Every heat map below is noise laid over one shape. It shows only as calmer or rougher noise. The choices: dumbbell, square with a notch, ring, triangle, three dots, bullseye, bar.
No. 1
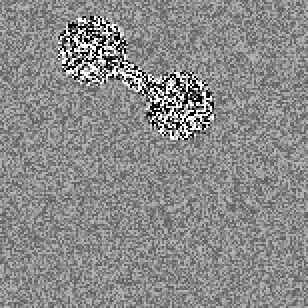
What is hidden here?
rough dumbbell
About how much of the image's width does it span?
half
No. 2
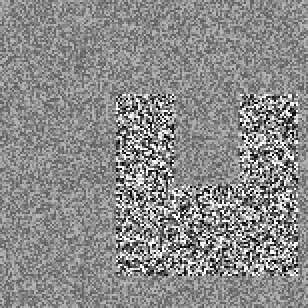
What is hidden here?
rough square with a notch
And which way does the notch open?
up
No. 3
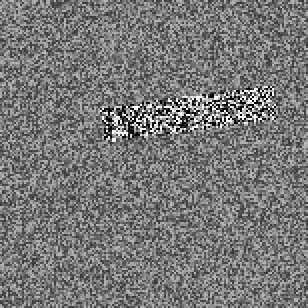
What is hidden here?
rough bar
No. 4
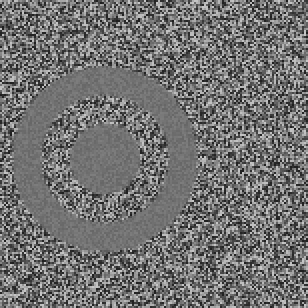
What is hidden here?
calm bullseye
